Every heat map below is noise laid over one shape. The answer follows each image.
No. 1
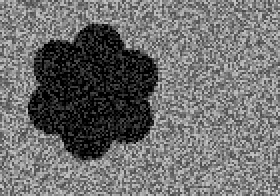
flower
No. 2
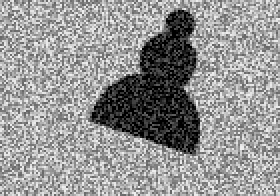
chess pawn
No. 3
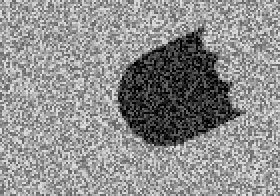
ghost
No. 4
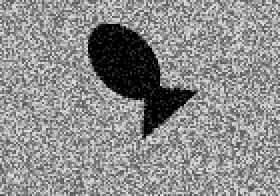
fish
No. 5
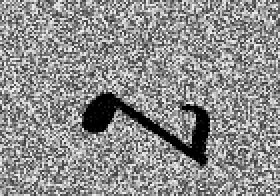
musical note
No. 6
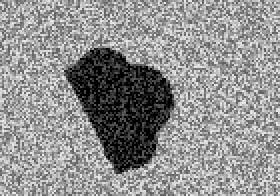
cloud
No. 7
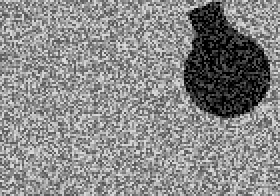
light bulb
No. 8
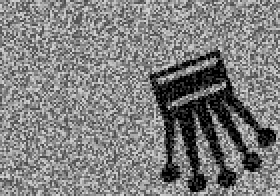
chess queen
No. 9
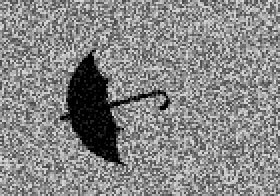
umbrella
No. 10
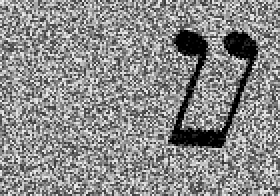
pair of musical notes
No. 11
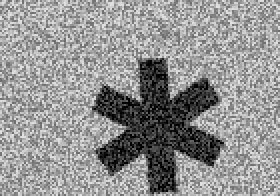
asterisk
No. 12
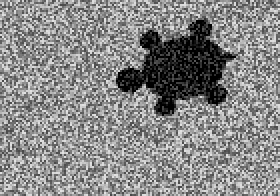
turtle
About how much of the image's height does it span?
half
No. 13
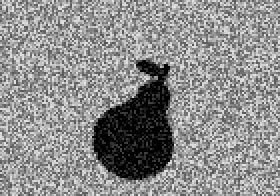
pear
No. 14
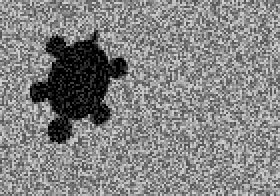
turtle
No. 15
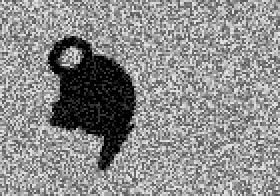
teapot
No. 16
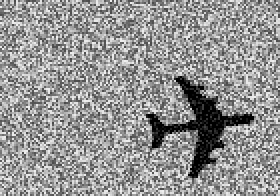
airplane
